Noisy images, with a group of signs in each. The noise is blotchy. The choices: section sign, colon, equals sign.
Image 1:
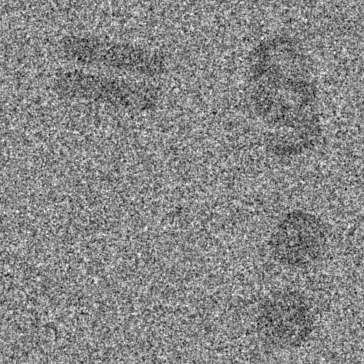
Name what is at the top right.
section sign
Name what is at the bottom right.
colon
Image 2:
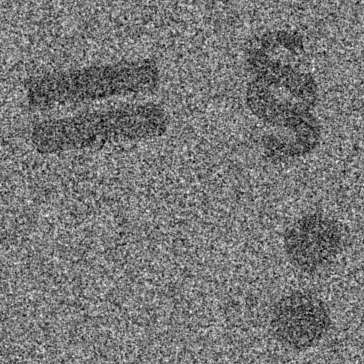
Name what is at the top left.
equals sign
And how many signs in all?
3
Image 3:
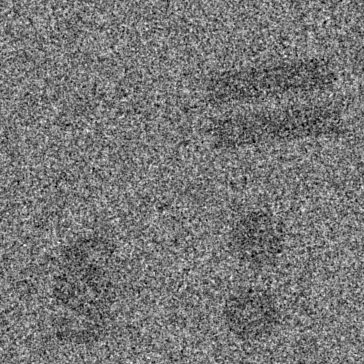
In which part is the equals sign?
top right
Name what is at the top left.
nothing
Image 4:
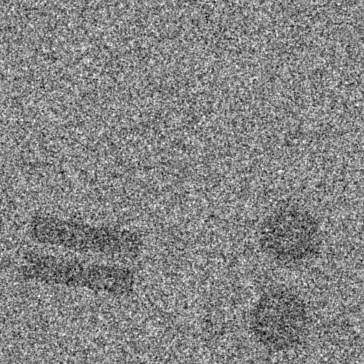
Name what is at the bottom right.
colon
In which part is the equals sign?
bottom left
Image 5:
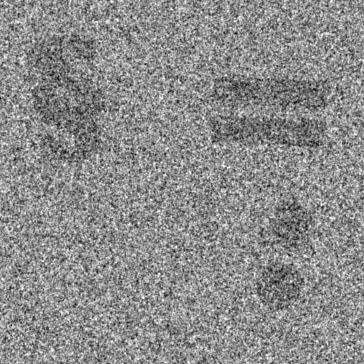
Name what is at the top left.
section sign
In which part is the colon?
bottom right
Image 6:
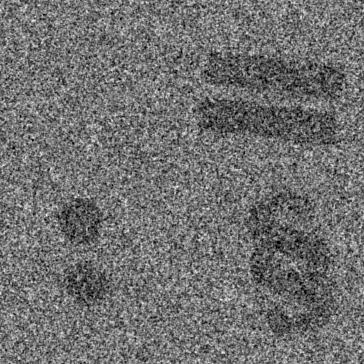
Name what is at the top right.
equals sign
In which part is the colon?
bottom left
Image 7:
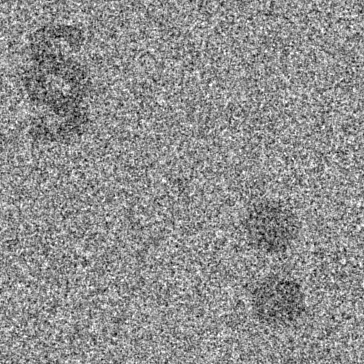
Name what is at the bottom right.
colon
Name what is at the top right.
nothing
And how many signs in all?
2
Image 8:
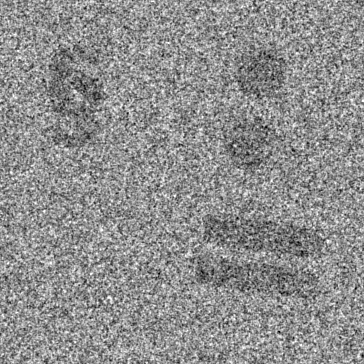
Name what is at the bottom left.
nothing
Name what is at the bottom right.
equals sign
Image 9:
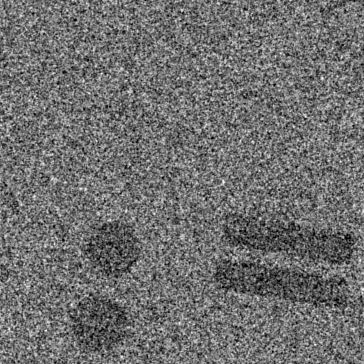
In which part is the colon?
bottom left
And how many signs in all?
2
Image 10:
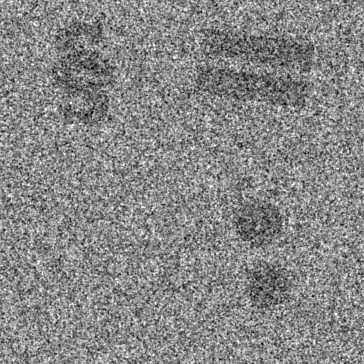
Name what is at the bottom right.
colon
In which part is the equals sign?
top right
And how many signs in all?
3
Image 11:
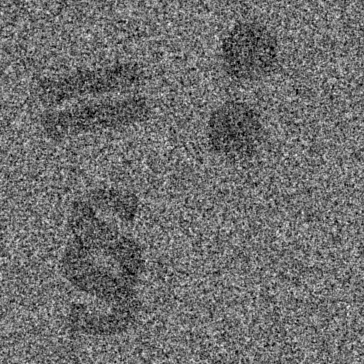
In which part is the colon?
top right
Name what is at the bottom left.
section sign
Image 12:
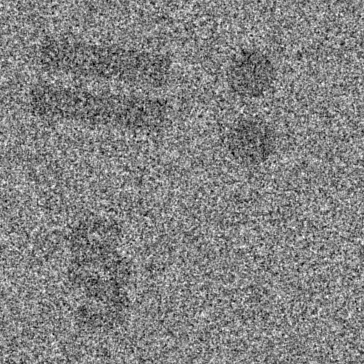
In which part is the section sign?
bottom left
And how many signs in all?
3
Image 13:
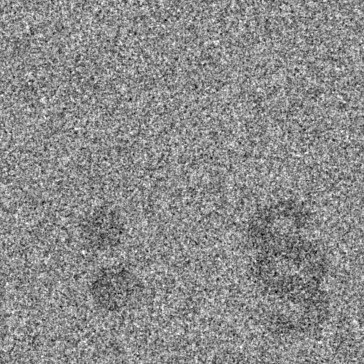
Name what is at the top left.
nothing
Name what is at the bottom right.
section sign
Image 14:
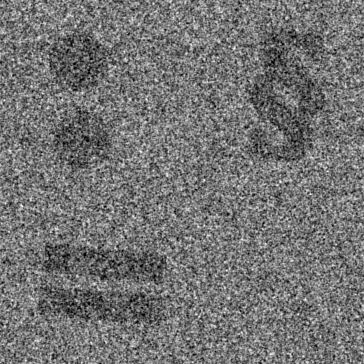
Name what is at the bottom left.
equals sign
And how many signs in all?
3
